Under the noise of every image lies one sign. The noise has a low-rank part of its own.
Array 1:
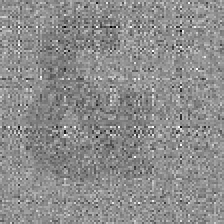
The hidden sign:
ampersand
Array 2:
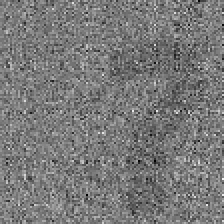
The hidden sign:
question mark
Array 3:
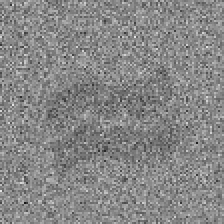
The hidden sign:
approximately sign
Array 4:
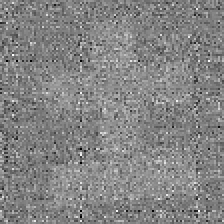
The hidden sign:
plus-minus sign
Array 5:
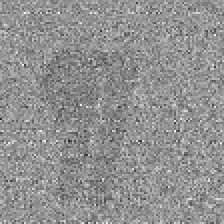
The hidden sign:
pilcrow
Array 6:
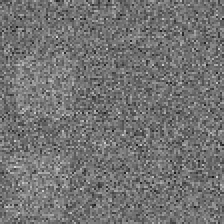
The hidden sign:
colon
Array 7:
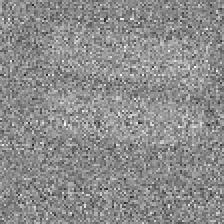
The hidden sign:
equals sign
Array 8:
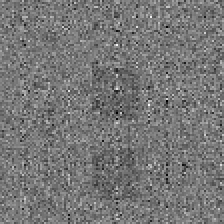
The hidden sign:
colon
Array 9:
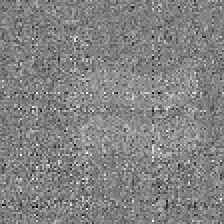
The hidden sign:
approximately sign
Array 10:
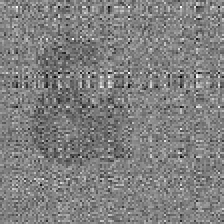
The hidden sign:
ampersand
